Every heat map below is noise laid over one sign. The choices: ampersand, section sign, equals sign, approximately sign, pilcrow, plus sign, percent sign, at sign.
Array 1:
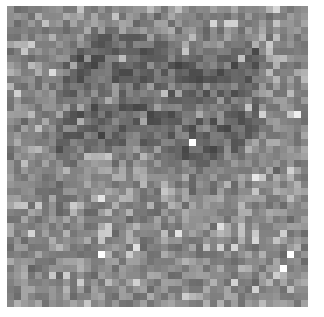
approximately sign
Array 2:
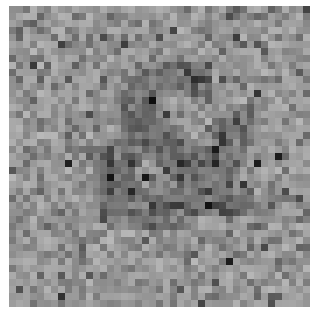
ampersand
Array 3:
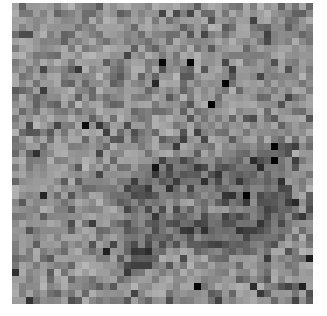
approximately sign
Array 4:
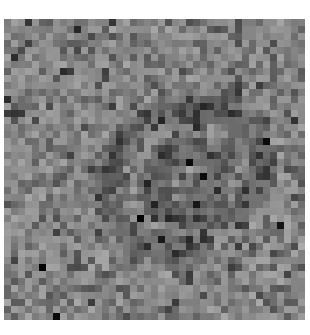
at sign
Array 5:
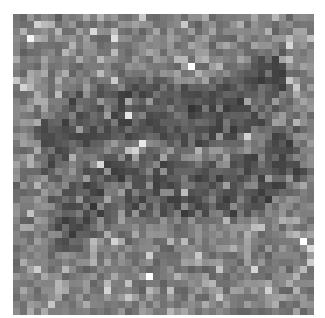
approximately sign
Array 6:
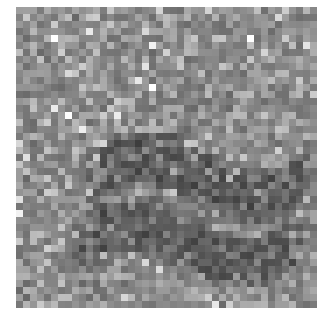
approximately sign
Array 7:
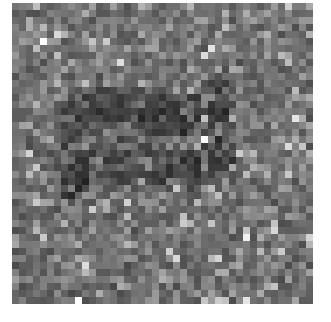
approximately sign
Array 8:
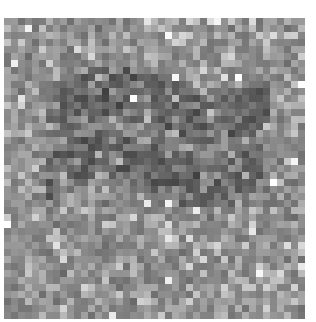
approximately sign
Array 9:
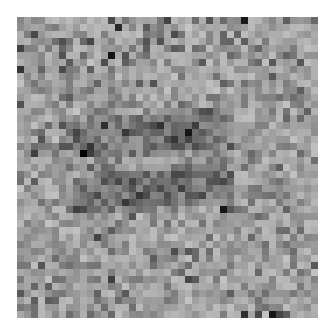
equals sign
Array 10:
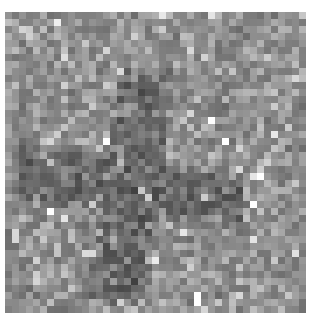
plus sign
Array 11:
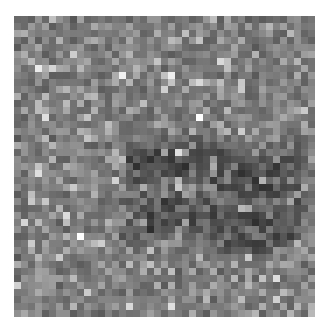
approximately sign
